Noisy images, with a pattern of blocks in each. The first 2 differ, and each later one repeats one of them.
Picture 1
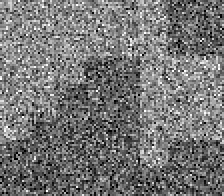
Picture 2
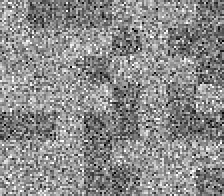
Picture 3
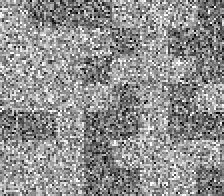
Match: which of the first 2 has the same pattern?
2
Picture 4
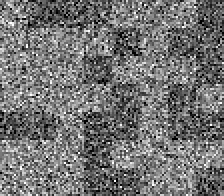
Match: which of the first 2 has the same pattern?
2
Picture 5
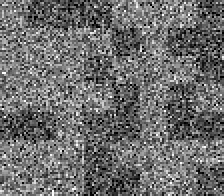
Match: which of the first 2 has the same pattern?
2
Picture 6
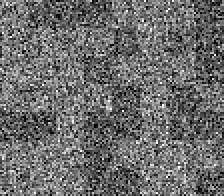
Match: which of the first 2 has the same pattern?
2
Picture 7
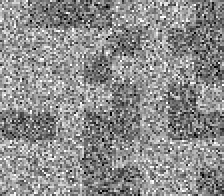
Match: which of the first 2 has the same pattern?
2
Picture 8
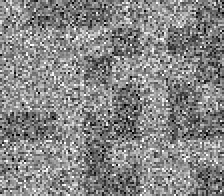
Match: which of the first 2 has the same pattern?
2
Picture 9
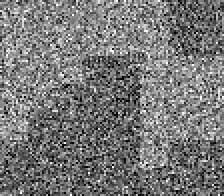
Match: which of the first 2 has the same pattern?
1
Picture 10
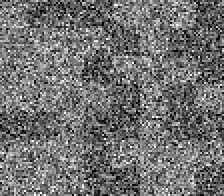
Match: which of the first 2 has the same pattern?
2
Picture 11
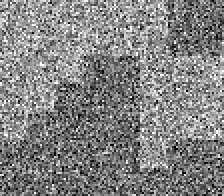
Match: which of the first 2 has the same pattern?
1
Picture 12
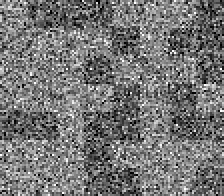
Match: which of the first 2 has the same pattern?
2
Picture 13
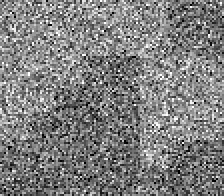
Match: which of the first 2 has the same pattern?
1
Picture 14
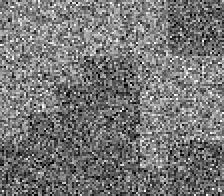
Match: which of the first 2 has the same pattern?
1
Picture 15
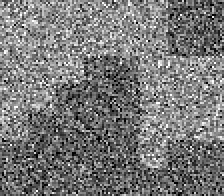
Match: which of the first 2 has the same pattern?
1
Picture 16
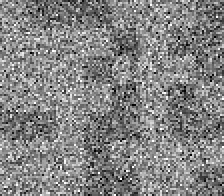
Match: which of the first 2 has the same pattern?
2
